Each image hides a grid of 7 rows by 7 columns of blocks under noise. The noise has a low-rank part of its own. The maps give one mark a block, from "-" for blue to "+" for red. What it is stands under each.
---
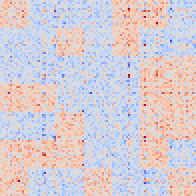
+ - - - + + -
- - + - + - -
- - - - - + +
+ + - - - + +
- - + - - + +
+ + + - - + -
+ - - + - - +
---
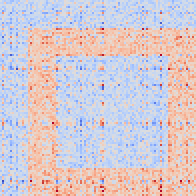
- - - - - - -
- + + + + + +
- + - - - - +
- + - - - - +
- + - - - - +
- + - - - - +
- + + + + + +
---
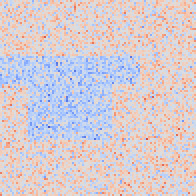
+ + + + + + +
+ + + + + + +
- - - - - + +
+ - - - + + +
+ - - - + + +
+ + + + + + +
+ + + + + + +
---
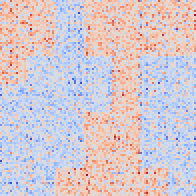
+ + - + + + +
+ + - + + + +
+ - - - + - -
- - - - + - -
- - - + + - -
- - - + + - -
- - + + + + -
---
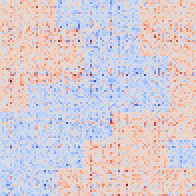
+ + - - - + +
+ + + - - + +
+ + + - - - +
+ - - - - - +
- - - - + + +
- - - + + + -
- - + + + + +
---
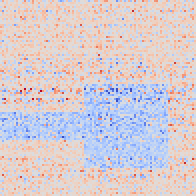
+ + + + + + +
+ + + + + + +
+ + + + + + +
+ + + - - - +
- - - - - - +
+ + + - - - +
+ + + + + + +
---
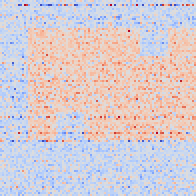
- - - - - - -
- + + + + - +
- + + + + + +
- + + + + + +
- + - + + + +
- - - - - - -
- - - - - - -
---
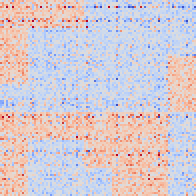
+ + + - - - -
+ - - - - - -
+ - - - - - +
- - - - - - +
+ + + + + + -
+ - - + + + -
+ - - - + + -
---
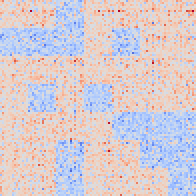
+ + - + + + +
- - - + - + +
+ + + + + + +
+ - + - + + +
+ + + + - - -
+ + - + + - -
+ + - + + + -
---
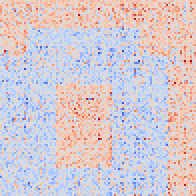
+ + + + + + +
+ - - - - + +
- - - - - - +
- - + + - - +
- - + + - - +
- - + + - - +
- - - - - - +
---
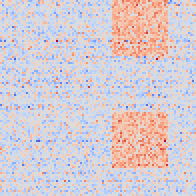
- - - - + + -
- - - - + + -
- - - - - - -
- - - - - - -
- - - - + + -
- - - - + + -
- - - - - - -
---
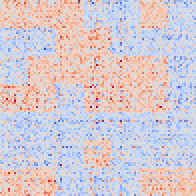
+ + + - - + -
- - + + - - -
- + + + + + -
+ + - + + + -
- - - - - - -
- - - + - - -
+ + - - - + +
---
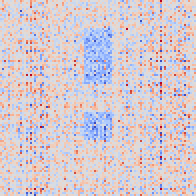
+ + + + + + +
+ + + - + + +
+ + + - + + +
+ + + + + + +
+ + + - + + +
+ + + + + + +
+ + + + + + +
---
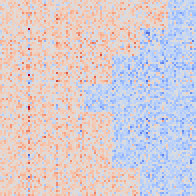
+ + + + + + -
+ + + + + - -
+ + + + - - -
+ + + - - - -
+ + + + - - -
+ + + + - - -
+ + + + + - -
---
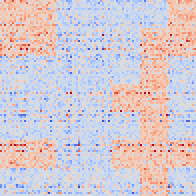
+ + - - - - +
+ + - - - + +
- - - - - + -
- - - - + + -
- - - - - + -
+ + - - + + +
- - - - - + -
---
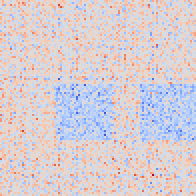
+ + + + + + +
+ + + + + + +
+ + + + + + +
+ + - - + - -
+ + - - + - -
+ + + + + + +
+ + + + + + +
